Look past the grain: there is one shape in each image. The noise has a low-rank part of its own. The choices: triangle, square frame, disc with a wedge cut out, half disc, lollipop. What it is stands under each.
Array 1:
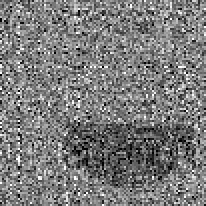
half disc
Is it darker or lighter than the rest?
darker
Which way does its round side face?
down
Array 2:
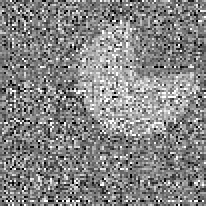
disc with a wedge cut out
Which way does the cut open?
up and right
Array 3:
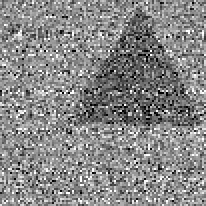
triangle
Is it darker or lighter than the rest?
darker
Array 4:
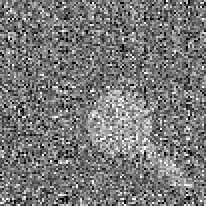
lollipop
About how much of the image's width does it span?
half
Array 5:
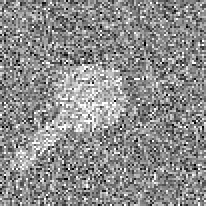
lollipop
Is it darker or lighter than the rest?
lighter
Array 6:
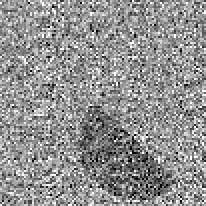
half disc
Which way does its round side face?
down and left
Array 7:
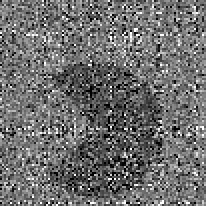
disc with a wedge cut out
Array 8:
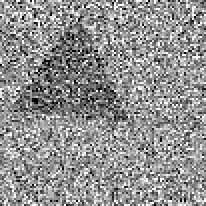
triangle
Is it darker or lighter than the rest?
darker
